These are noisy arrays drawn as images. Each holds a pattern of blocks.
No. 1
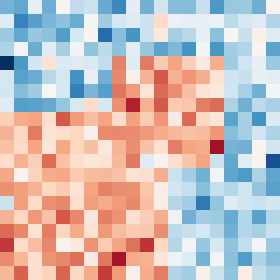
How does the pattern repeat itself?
mirrored about the diagonal from the bottom left
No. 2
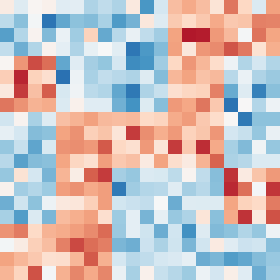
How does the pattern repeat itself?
the same after a half turn
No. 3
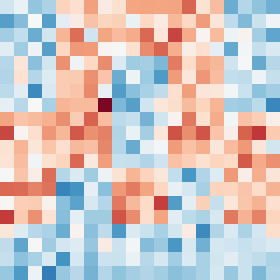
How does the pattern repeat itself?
left and right mirror each other
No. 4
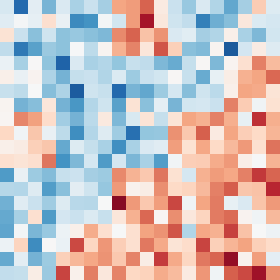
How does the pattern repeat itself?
mirrored about the diagonal from the top left
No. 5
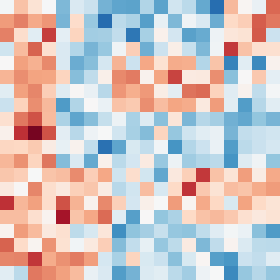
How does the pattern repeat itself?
no symmetry
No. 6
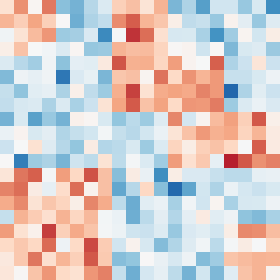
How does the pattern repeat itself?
mirrored about the diagonal from the bottom left
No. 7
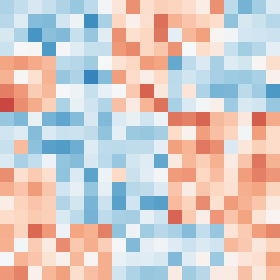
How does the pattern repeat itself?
no symmetry
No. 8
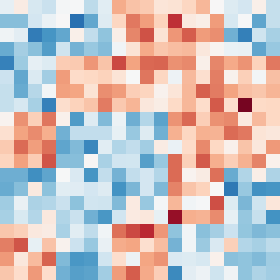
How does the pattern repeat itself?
mirrored about the diagonal from the bottom left
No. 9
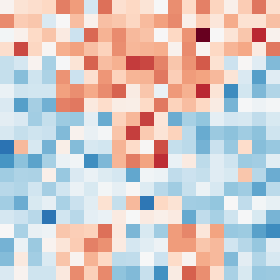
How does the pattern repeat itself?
left and right mirror each other
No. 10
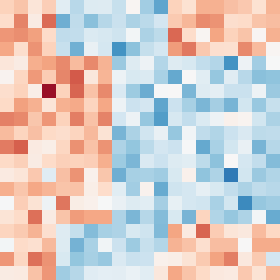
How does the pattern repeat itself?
top and bottom mirror each other
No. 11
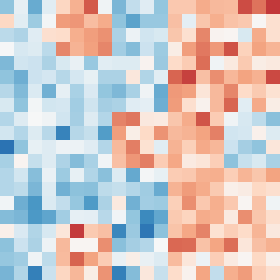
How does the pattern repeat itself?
top and bottom mirror each other
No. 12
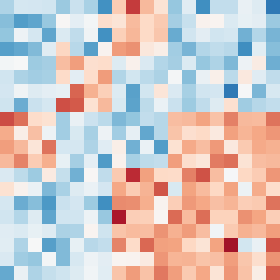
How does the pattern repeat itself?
mirrored about the diagonal from the top left
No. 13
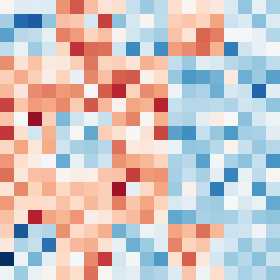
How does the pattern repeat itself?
top and bottom mirror each other
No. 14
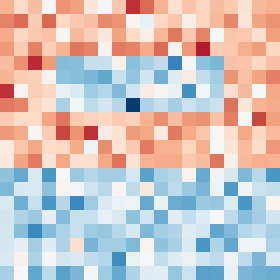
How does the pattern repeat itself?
left and right mirror each other
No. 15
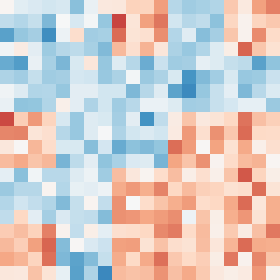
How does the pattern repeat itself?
mirrored about the diagonal from the top left
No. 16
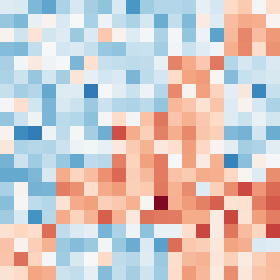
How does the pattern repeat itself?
mirrored about the diagonal from the top left
